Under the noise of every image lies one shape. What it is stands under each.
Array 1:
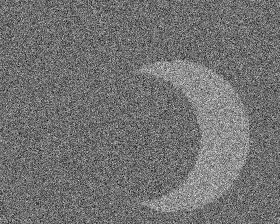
light crescent
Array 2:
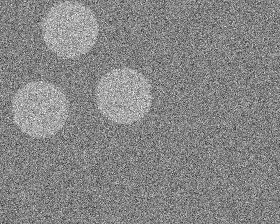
light three dots
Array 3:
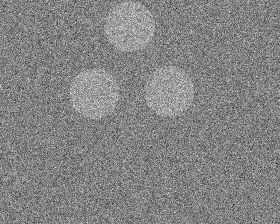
light three dots
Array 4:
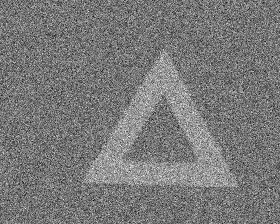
light triangle frame
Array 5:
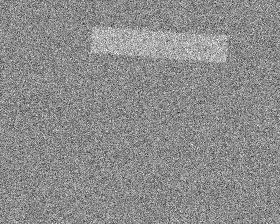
light bar
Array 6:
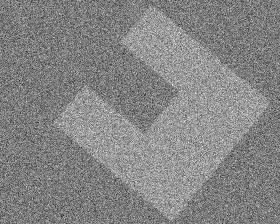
light square with a notch
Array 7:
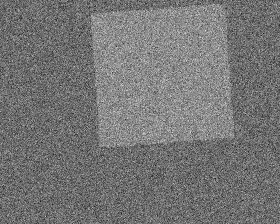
light square
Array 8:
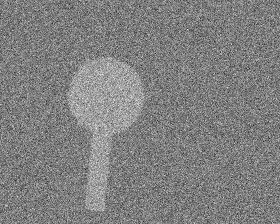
light lollipop
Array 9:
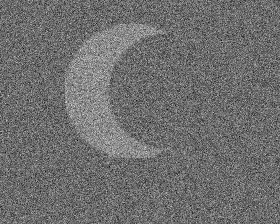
light crescent
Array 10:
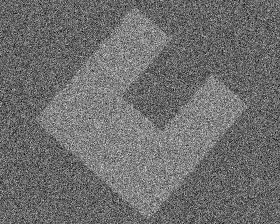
light square with a notch
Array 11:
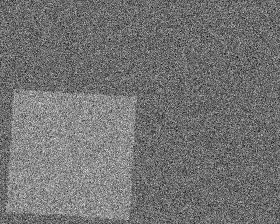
light square
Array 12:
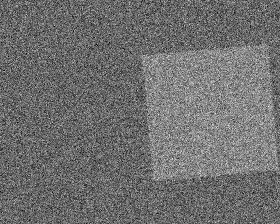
light square
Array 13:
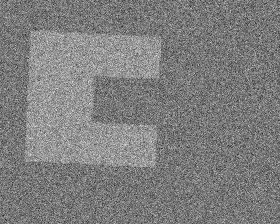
light square with a notch
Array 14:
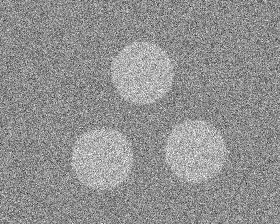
light three dots
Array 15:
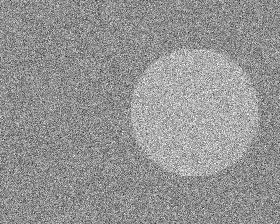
light disc
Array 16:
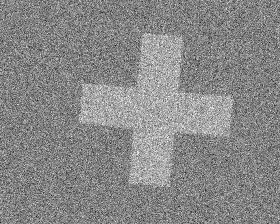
light cross
